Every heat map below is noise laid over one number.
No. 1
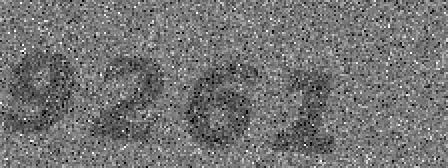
9261
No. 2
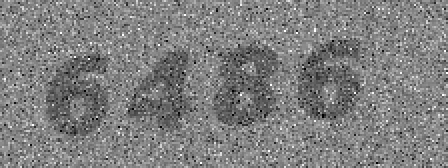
6486
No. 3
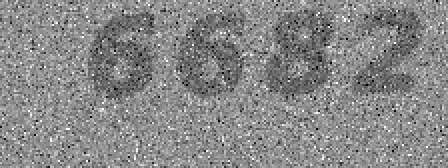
6682
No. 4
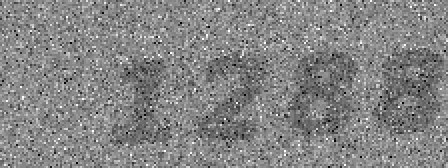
1288
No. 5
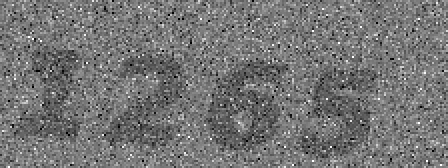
1265
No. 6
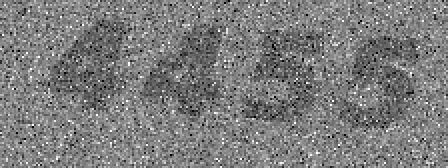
4455
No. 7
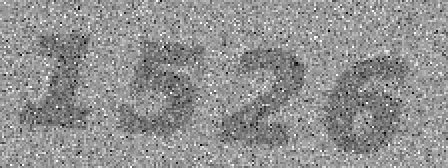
1526
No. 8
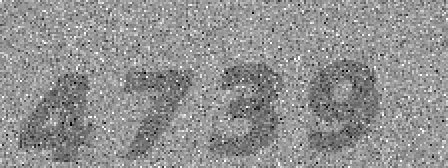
4739
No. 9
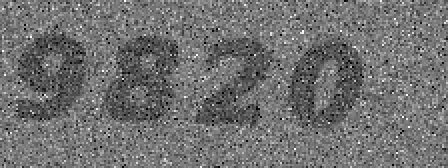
9820
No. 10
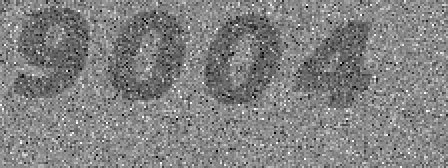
9004
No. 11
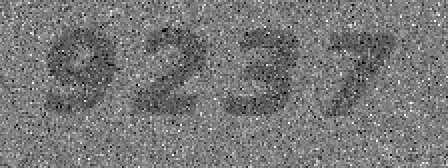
9237
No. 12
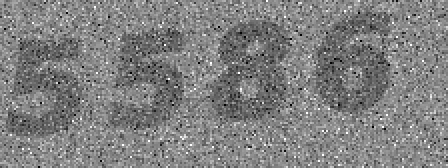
5586
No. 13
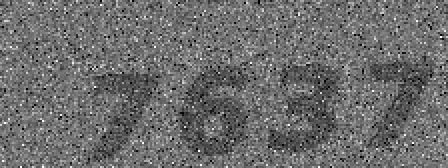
7637
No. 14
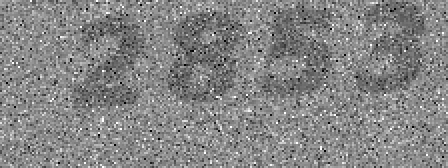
2853
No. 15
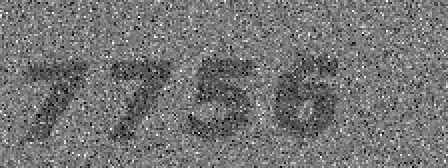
7756
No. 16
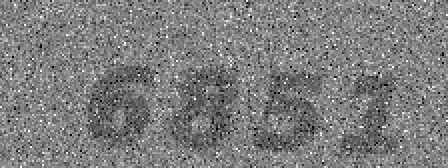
6851
